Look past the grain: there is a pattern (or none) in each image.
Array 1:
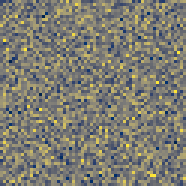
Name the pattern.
only noise
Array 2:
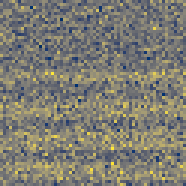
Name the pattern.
bands of rows
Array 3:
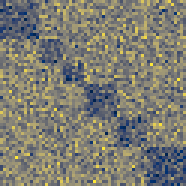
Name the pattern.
blocks along the diagonal
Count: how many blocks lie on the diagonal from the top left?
6
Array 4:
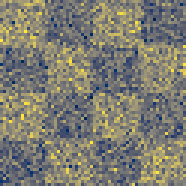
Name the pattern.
a checkerboard
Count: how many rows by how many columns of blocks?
4 by 4
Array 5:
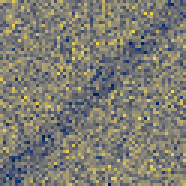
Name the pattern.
a diagonal band
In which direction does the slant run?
bottom left to top right
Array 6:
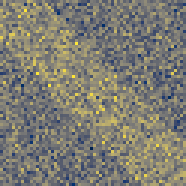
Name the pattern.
a diagonal band
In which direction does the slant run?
top left to bottom right
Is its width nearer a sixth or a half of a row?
a half
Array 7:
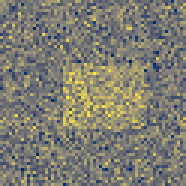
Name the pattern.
one block
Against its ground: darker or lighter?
lighter
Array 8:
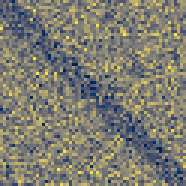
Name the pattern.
a diagonal band
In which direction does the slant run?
top left to bottom right
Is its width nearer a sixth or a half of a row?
a sixth
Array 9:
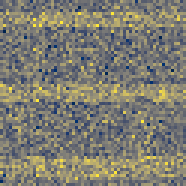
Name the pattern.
bands of rows
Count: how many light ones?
3
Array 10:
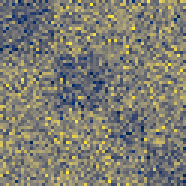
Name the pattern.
blocks along the diagonal
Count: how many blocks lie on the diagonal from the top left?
4
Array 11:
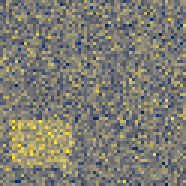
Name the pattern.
one block
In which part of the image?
bottom left
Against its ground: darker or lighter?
lighter
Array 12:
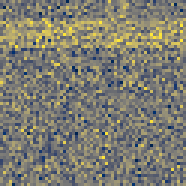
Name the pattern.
one band of rows
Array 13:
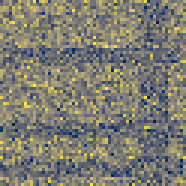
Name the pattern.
bands of rows crossing bands of columns
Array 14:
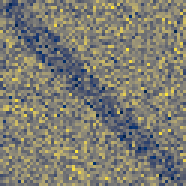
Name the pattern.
a diagonal band
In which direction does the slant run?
top left to bottom right
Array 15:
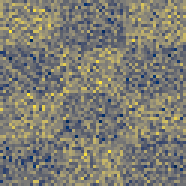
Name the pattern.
a checkerboard
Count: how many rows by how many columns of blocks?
4 by 3
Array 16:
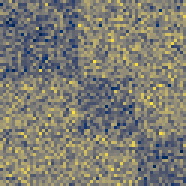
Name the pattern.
blocks along the diagonal
